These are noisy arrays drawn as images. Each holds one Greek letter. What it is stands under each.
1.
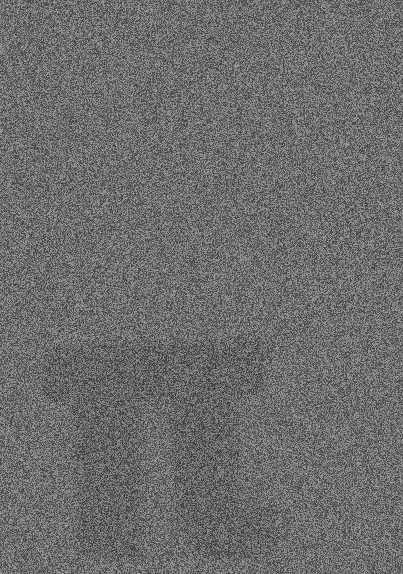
pi
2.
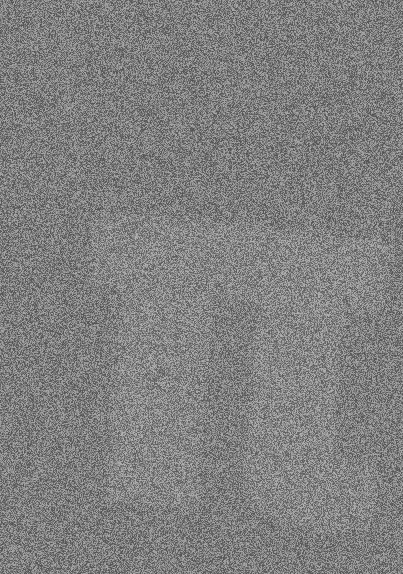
pi
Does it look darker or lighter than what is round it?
lighter
